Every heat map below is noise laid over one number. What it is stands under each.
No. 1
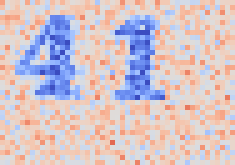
41
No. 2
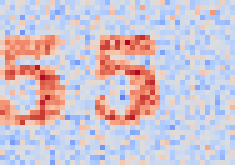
55
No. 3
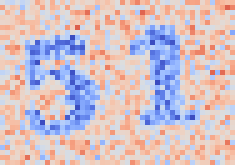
51
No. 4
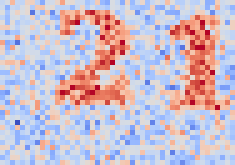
21
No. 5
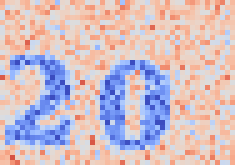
20
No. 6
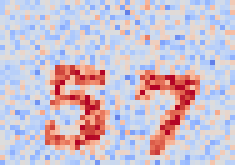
57
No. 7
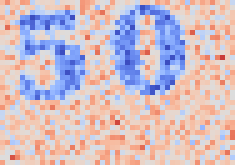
50
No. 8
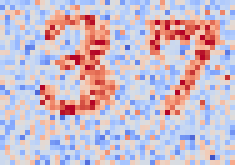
37
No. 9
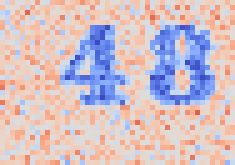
48
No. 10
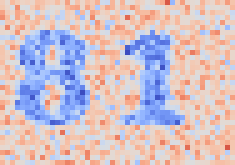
81
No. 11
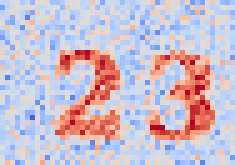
23
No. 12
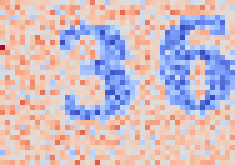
36
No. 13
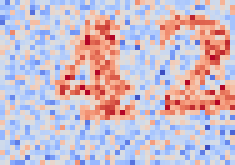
42
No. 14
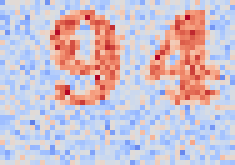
94
